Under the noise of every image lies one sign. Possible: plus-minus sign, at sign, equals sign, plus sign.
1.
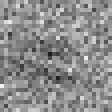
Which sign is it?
equals sign
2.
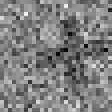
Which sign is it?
plus sign
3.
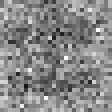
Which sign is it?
plus-minus sign
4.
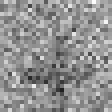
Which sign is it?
plus sign
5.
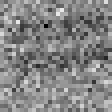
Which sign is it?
equals sign
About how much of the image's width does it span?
nearly all
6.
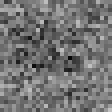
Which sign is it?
equals sign
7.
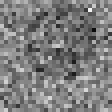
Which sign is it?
at sign
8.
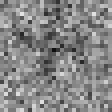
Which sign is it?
plus sign
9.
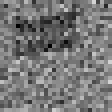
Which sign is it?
equals sign
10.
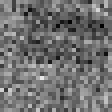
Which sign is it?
equals sign
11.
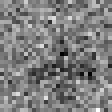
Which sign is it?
plus sign
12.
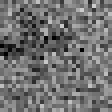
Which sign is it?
plus sign
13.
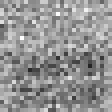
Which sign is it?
equals sign
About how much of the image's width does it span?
nearly all
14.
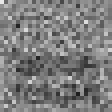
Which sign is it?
equals sign
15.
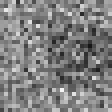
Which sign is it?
at sign
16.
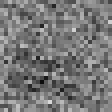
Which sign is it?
equals sign
